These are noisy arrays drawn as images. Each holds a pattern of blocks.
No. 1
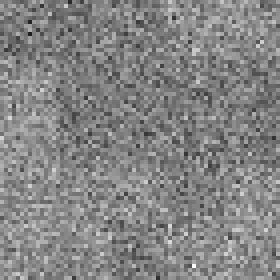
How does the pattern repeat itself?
no symmetry
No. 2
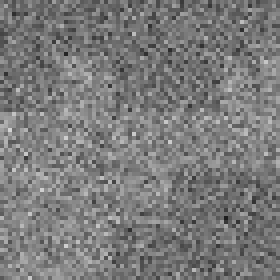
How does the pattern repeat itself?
no symmetry
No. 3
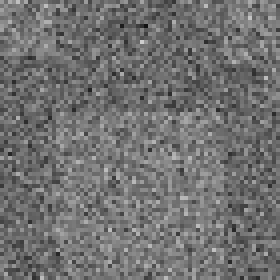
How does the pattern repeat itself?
left and right mirror each other
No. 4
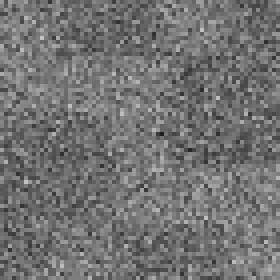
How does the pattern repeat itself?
the same after a half turn
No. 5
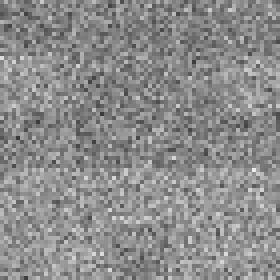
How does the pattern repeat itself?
left and right mirror each other
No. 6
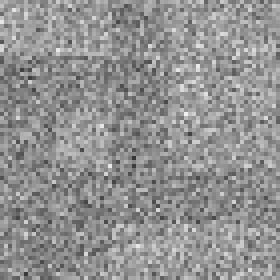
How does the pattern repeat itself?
no symmetry
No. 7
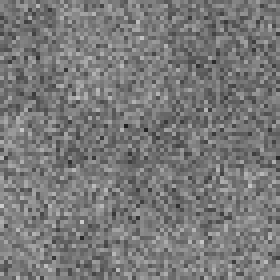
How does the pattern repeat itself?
no symmetry
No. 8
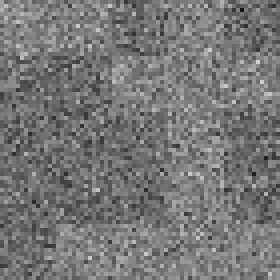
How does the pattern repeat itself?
no symmetry
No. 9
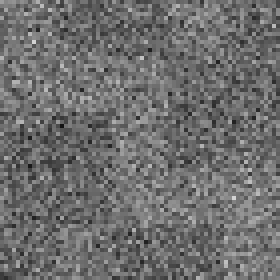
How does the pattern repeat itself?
the same after a half turn
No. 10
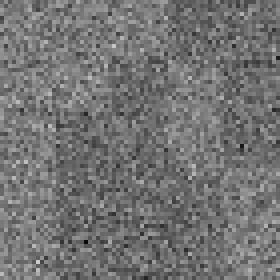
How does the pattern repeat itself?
no symmetry
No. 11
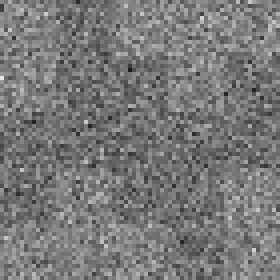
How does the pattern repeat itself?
the same after a half turn
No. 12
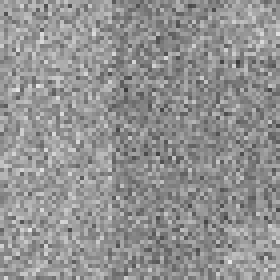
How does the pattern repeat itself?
top and bottom mirror each other
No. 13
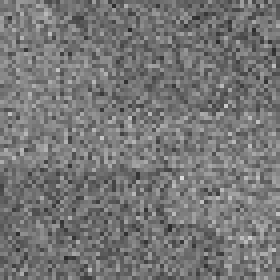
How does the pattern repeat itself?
the same after a half turn
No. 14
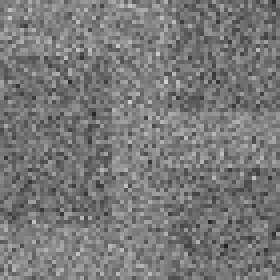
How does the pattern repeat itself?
top and bottom mirror each other
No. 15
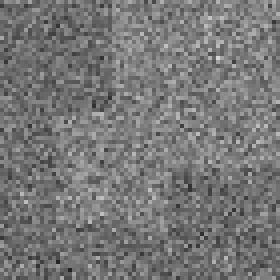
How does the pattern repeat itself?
mirrored about the diagonal from the bottom left
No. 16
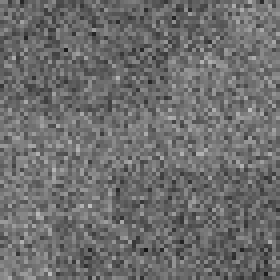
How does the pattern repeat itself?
the same after a half turn
